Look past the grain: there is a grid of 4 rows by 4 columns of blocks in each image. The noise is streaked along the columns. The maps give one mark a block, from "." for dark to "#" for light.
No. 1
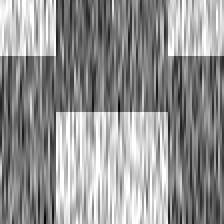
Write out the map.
# . . #
. . . .
. # # .
. # # .
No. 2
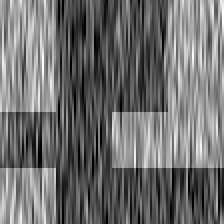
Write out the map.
# . . #
# . . #
. . # #
# . . .
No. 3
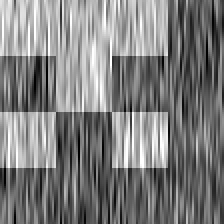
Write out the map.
# # # .
. # . .
# . # .
. . . .
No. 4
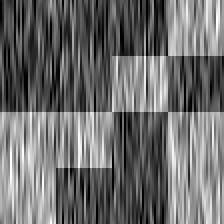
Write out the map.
. . . #
. . # .
# # . #
# . . #
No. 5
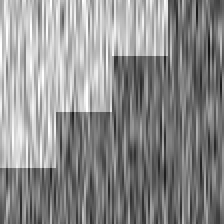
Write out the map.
# # # .
# # . .
# . . .
. . . .
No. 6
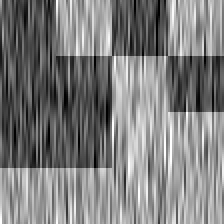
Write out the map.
. # . #
. . # .
. . # #
# # # #
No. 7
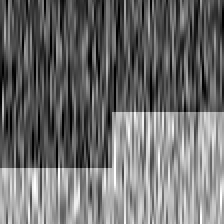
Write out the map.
. . . .
. . . .
. . # #
# # # #
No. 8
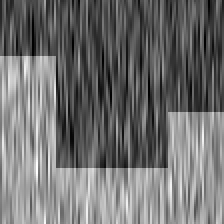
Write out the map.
. . . .
# . . .
# . . #
# # # #
